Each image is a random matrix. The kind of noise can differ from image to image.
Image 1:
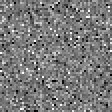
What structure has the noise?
heavy tails
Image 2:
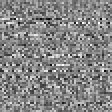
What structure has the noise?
rows of uneven size
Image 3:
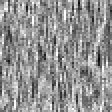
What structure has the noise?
streaked along the columns
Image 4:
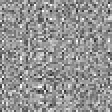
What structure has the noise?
low rank plus noise
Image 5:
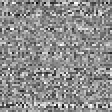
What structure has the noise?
rows of uneven size
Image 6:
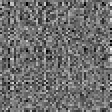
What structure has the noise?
low rank plus noise
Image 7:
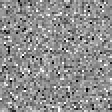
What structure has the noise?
heavy tails
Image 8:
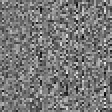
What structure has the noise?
columns of uneven size
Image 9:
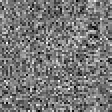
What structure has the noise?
low rank plus noise
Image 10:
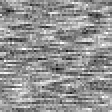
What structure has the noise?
streaked along the rows
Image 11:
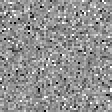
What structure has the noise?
heavy tails
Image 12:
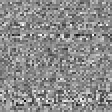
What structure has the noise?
rows of uneven size
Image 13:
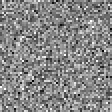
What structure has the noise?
independent entries
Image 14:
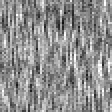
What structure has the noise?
streaked along the columns
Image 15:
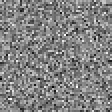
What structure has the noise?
independent entries
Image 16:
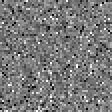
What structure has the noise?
heavy tails
